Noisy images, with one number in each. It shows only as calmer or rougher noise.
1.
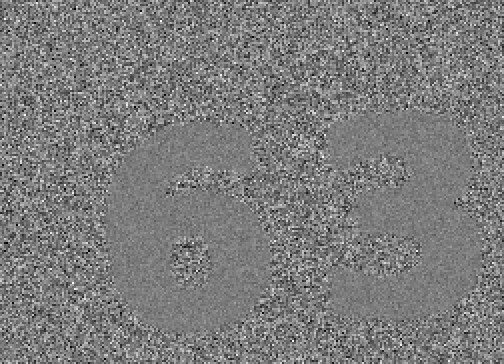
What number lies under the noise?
63
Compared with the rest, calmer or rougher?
calmer
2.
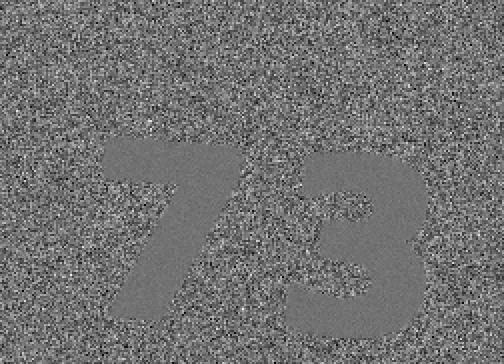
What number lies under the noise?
73
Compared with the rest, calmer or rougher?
calmer
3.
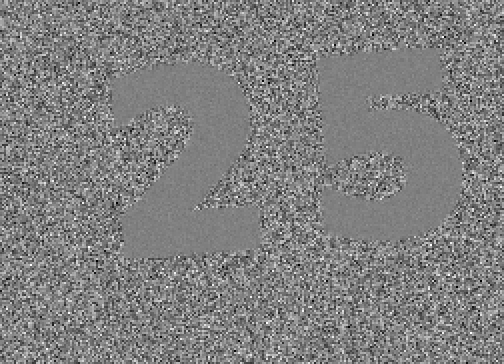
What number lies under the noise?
25
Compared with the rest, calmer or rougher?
calmer
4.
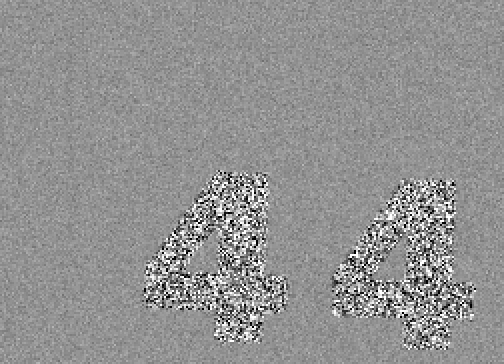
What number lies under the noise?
44
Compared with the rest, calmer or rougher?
rougher
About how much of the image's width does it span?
two thirds
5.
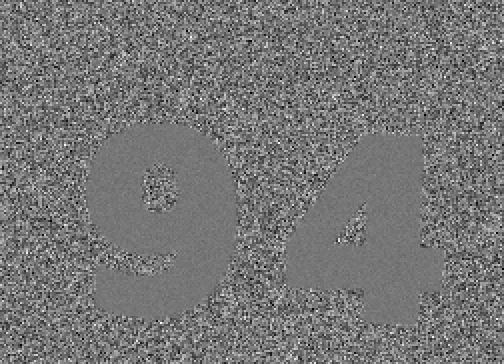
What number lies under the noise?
94
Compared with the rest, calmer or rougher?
calmer
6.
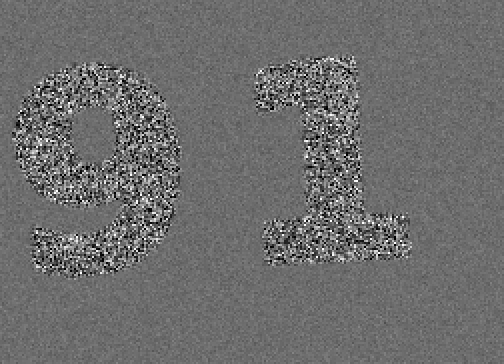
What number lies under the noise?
91
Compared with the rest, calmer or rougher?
rougher
